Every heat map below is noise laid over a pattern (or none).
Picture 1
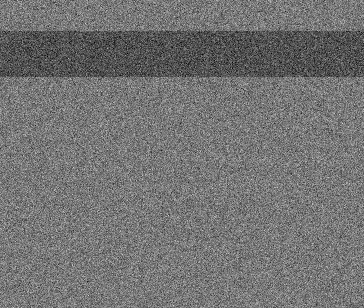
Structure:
one band of rows
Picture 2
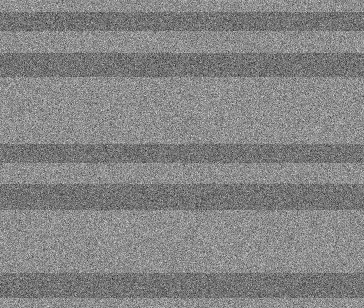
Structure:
bands of rows
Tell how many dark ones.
5
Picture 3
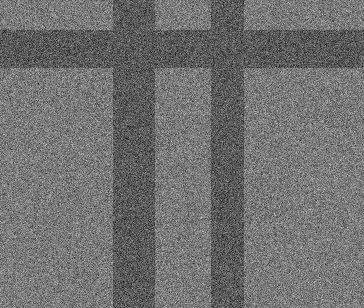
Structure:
bands of rows crossing bands of columns
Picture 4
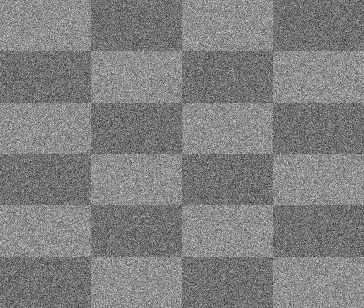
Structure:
a checkerboard
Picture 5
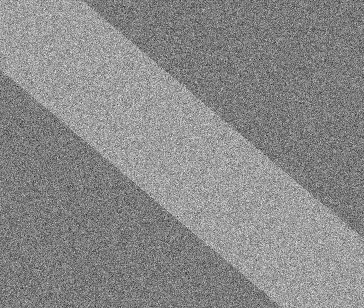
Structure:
a diagonal band
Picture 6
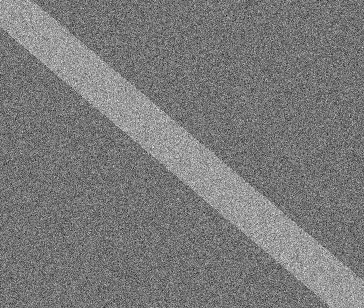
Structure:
a diagonal band
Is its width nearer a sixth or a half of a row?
a sixth
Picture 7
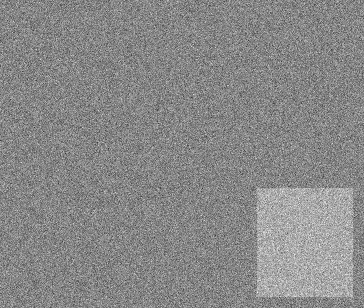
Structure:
one block
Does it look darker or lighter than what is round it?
lighter
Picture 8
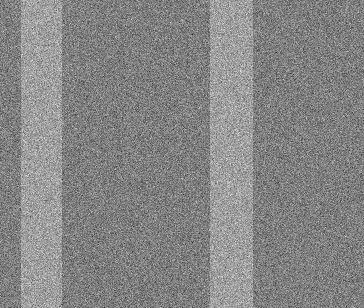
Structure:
bands of columns
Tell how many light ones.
2
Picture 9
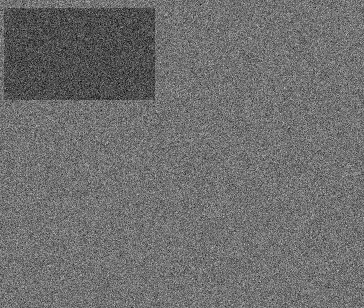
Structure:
one block
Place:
top left
